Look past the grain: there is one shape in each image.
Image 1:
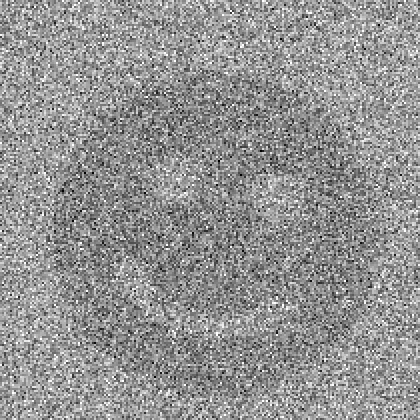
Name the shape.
smiling face
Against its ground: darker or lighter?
darker
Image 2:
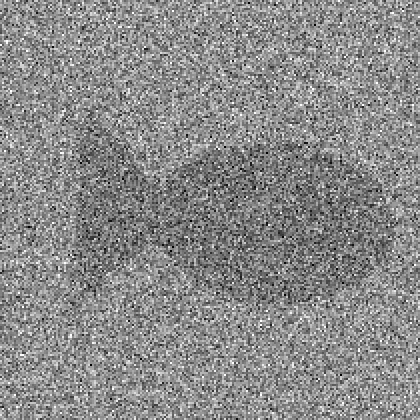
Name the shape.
fish
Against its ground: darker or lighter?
darker
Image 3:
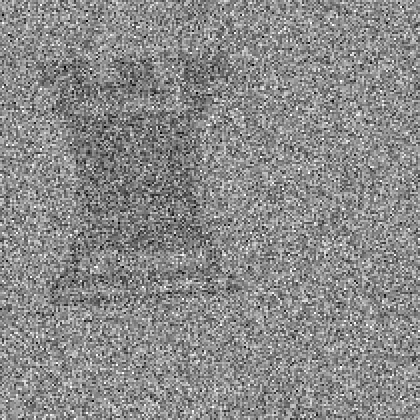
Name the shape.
chess rook
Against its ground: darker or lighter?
darker
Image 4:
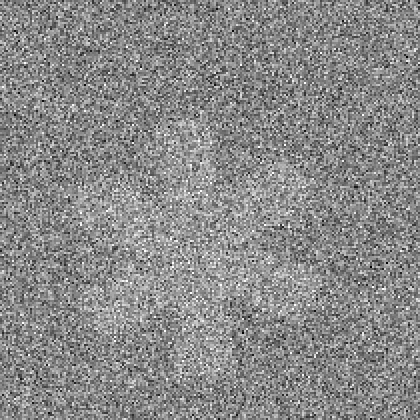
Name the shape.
asterisk
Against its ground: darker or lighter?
lighter
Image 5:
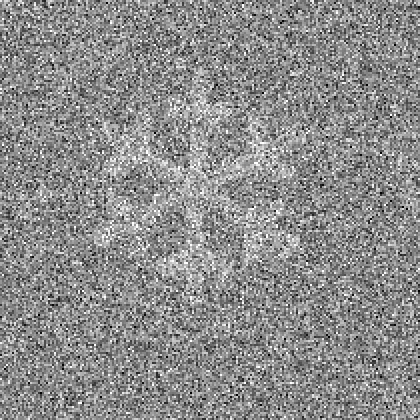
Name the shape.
snowflake
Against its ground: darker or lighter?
lighter
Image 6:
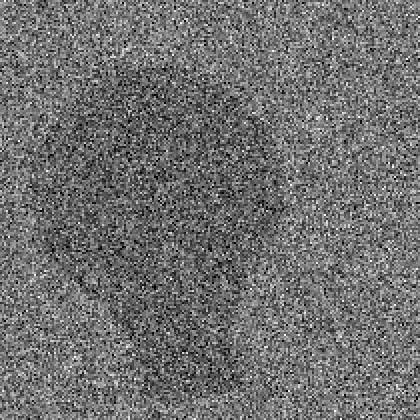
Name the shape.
light bulb
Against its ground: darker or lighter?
darker
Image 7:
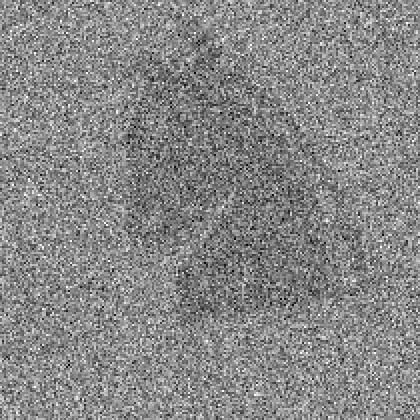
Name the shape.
chess knight
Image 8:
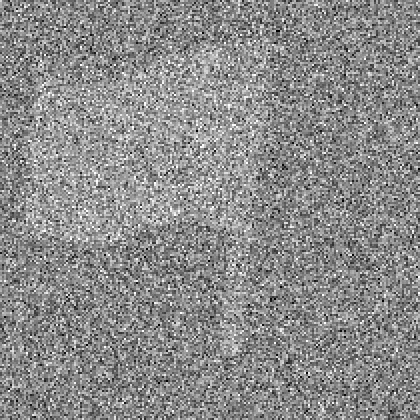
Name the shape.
flag
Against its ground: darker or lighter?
lighter
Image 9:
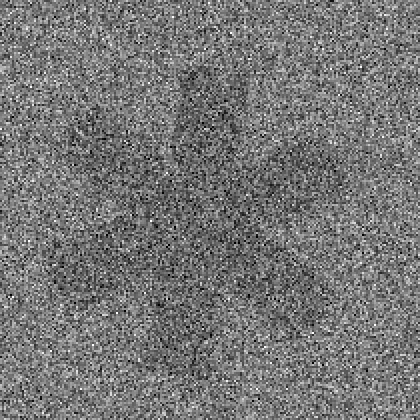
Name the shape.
asterisk
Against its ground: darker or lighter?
darker
